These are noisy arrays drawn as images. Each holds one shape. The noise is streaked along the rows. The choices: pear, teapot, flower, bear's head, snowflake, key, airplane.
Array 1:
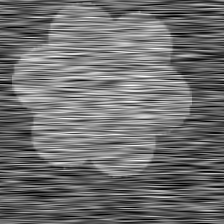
light flower
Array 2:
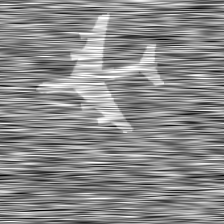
light airplane
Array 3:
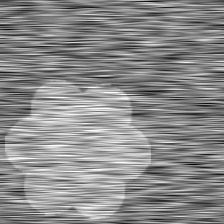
light flower
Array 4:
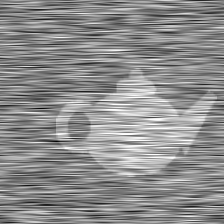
light teapot
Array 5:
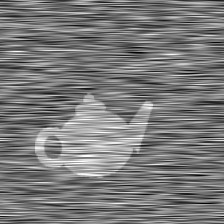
light teapot
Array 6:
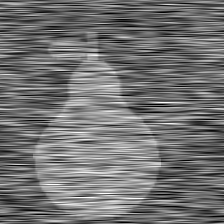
light pear
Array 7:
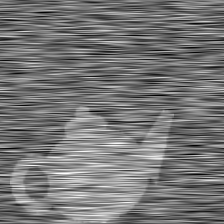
light teapot
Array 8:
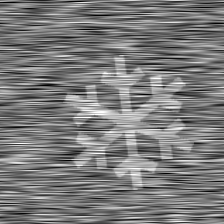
light snowflake
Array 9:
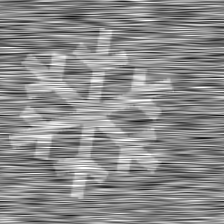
light snowflake
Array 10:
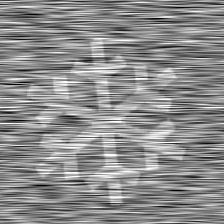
light snowflake
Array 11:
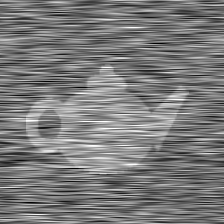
light teapot
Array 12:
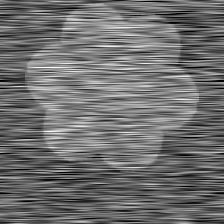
light flower
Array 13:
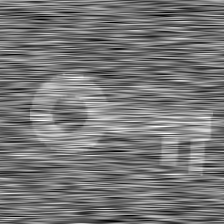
light key
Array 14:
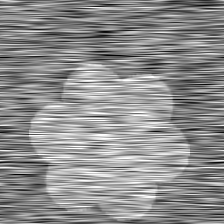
light flower
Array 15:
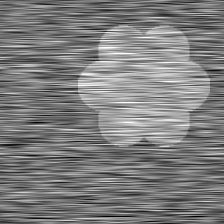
light flower
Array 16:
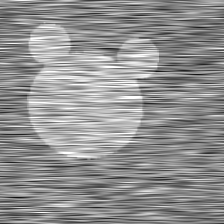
light bear's head
